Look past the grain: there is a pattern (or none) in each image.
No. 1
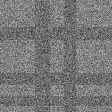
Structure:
bands of rows crossing bands of columns
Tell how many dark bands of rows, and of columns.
3 and 2
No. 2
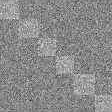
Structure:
blocks along the diagonal
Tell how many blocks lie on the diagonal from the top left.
6
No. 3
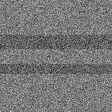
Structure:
bands of rows
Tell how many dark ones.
2
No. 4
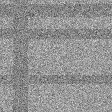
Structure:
bands of rows crossing bands of columns
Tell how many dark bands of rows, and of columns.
3 and 1
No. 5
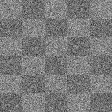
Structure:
a checkerboard
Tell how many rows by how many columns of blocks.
6 by 5
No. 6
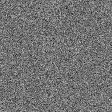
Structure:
only noise
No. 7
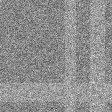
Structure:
bands of rows crossing bands of columns
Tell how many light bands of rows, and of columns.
1 and 2
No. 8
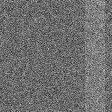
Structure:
one band of columns
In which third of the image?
right
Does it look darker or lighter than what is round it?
lighter
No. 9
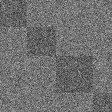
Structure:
blocks along the diagonal
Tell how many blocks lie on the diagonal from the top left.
4
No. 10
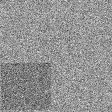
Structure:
one block
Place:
bottom left
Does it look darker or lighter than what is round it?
darker
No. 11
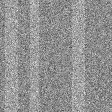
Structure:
bands of columns
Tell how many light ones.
3
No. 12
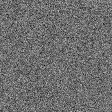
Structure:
only noise
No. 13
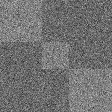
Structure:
blocks along the diagonal
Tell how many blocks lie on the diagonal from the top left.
3
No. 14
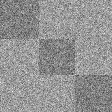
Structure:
blocks along the diagonal
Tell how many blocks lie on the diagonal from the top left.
3
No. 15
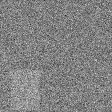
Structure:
one block
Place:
bottom left
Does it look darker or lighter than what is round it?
lighter
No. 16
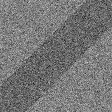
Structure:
a diagonal band
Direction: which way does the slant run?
bottom left to top right
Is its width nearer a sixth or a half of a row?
a half
